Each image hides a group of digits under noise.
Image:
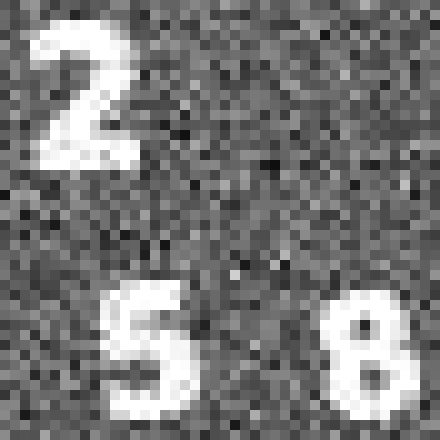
top left: 2; bottom left: 5; bottom right: 8
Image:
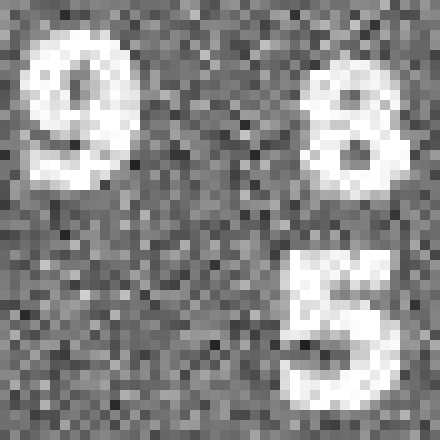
top left: 9; top right: 8; bottom right: 5
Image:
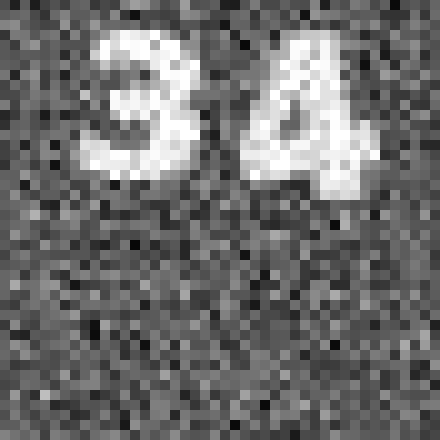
top left: 3; top right: 4
